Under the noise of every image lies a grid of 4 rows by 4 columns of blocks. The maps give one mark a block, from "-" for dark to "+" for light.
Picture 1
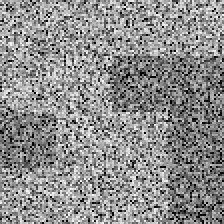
++++
++--
-++-
+++-
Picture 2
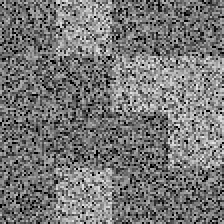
-+--
--++
---+
-+--
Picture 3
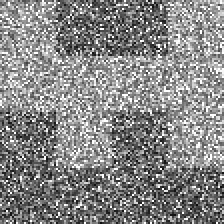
+--+
++++
-+-+
----
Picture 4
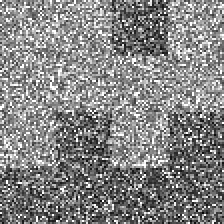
++-+
++++
+-+-
----
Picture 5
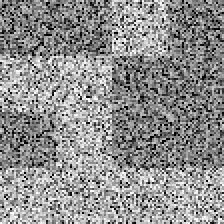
--+-
++--
-+--
++++
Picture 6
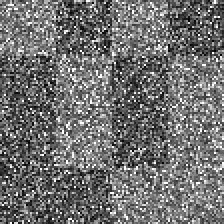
+-+-
-+-+
-+-+
--++
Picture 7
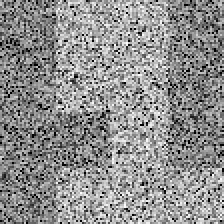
-++-
-++-
--+-
-+++
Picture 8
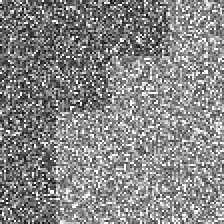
---+
--++
-+++
-+++
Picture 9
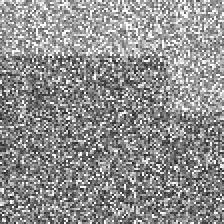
++++
---+
----
----
